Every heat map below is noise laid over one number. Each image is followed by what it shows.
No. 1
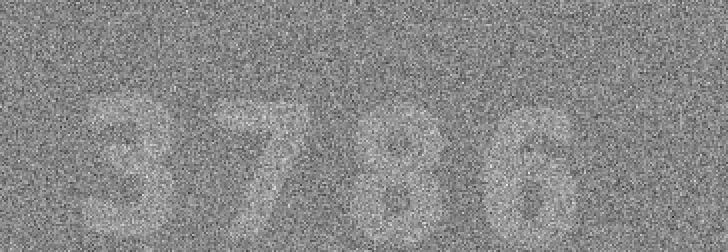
3786
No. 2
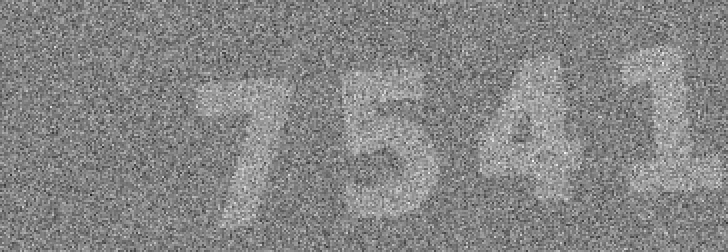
7541
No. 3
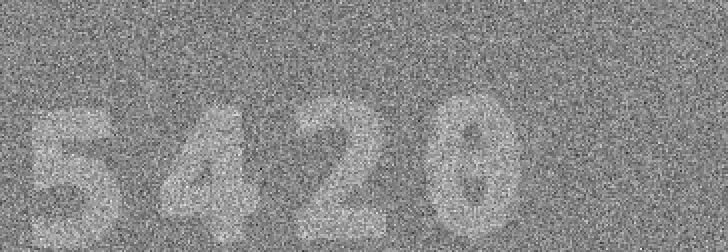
5420
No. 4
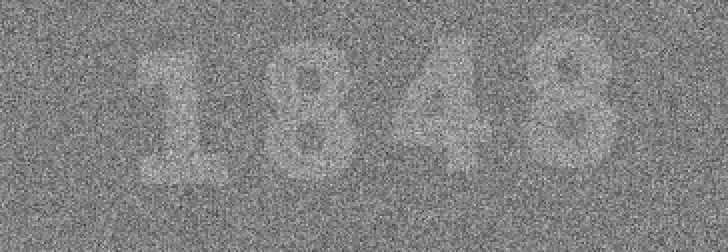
1848
